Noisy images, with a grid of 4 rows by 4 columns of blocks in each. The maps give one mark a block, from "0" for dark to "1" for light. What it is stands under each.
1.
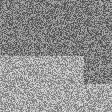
0 0 0 0
0 0 0 0
1 1 1 0
1 1 1 1
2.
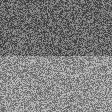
0 0 0 0
0 0 0 0
1 1 1 1
1 1 1 1
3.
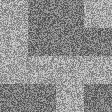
1 0 0 1
1 0 0 0
1 1 1 1
0 0 1 0
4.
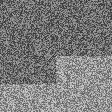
0 0 0 0
0 0 0 0
0 0 1 1
1 1 1 1
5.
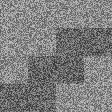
1 1 1 1
1 1 0 0
1 0 0 1
0 0 1 1
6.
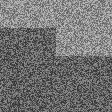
1 1 1 1
0 0 1 1
0 0 0 0
0 0 0 0
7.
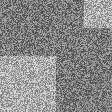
0 0 0 1
0 0 0 0
1 1 0 0
1 1 0 0
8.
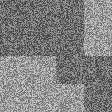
0 0 0 1
0 0 0 1
1 1 0 0
1 1 1 0
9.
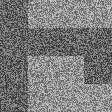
0 1 1 1
0 0 0 0
0 1 1 0
0 1 1 1
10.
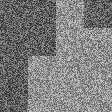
0 0 1 0
0 0 1 1
0 1 1 1
0 1 1 1
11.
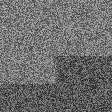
1 1 1 1
1 1 1 1
1 1 0 0
0 0 0 0
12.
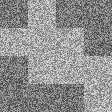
0 1 0 0
1 1 1 0
0 1 1 1
0 0 0 1
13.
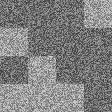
0 0 0 1
1 0 0 0
0 1 0 0
1 1 1 0
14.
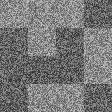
1 1 1 0
0 1 0 1
0 0 0 1
0 1 1 0
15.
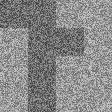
0 0 1 1
1 0 0 1
1 0 1 1
1 0 1 1
